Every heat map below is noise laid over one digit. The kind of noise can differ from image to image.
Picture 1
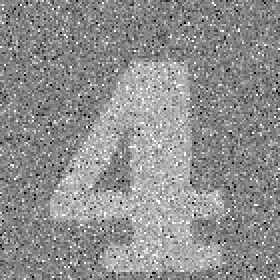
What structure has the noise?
heavy tails
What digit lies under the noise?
4
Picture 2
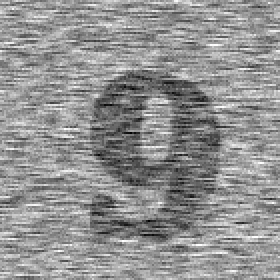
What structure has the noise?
streaked along the rows
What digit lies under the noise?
9
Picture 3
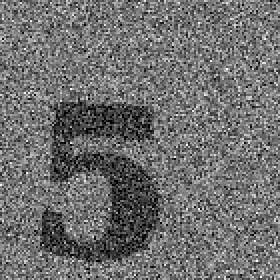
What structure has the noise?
independent entries
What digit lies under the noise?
5
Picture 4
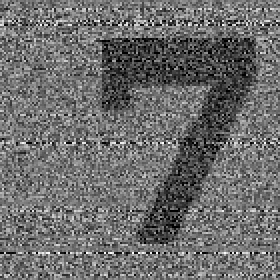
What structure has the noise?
rows of uneven size
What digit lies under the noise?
7
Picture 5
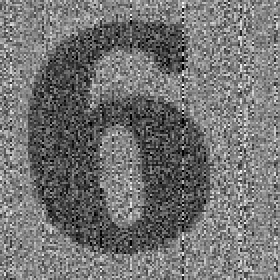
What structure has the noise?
columns of uneven size
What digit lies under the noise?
6
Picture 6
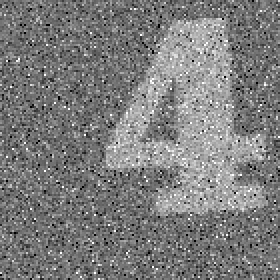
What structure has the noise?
heavy tails
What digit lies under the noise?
4
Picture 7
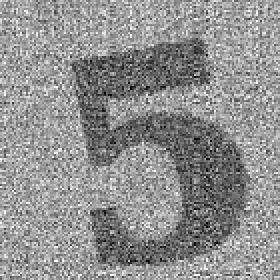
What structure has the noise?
low rank plus noise
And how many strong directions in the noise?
three or four
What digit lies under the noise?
5
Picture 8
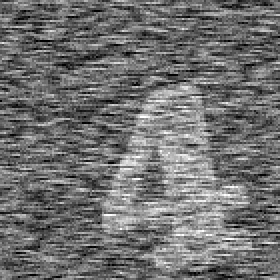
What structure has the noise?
streaked along the rows
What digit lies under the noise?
4
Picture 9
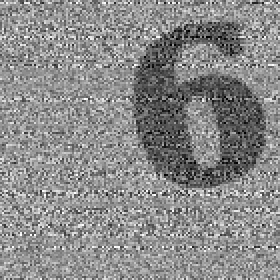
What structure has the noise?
rows of uneven size
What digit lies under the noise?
6
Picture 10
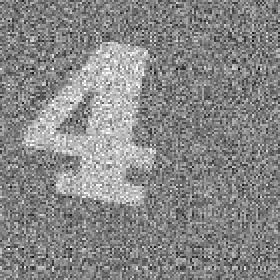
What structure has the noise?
low rank plus noise
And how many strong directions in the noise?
two
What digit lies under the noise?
4
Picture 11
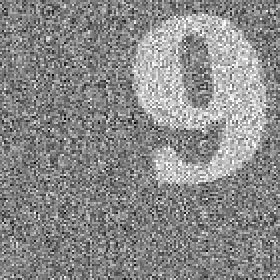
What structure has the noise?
low rank plus noise
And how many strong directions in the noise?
five to eight
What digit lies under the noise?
9
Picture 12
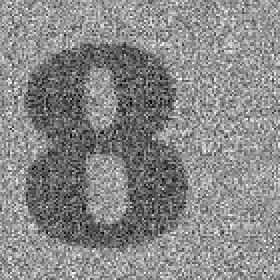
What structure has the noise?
low rank plus noise
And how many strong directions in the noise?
five to eight
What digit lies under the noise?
8
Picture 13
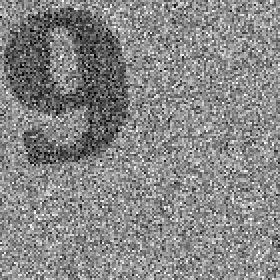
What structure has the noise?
independent entries
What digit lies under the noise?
9
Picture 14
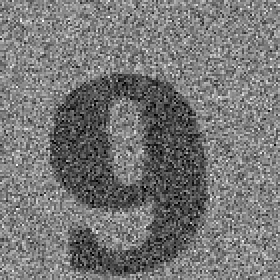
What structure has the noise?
independent entries
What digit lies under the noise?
9
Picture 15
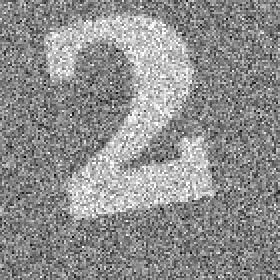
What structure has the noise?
independent entries
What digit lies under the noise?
2
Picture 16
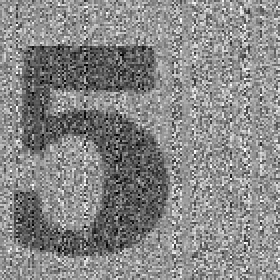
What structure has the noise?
columns of uneven size
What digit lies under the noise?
5
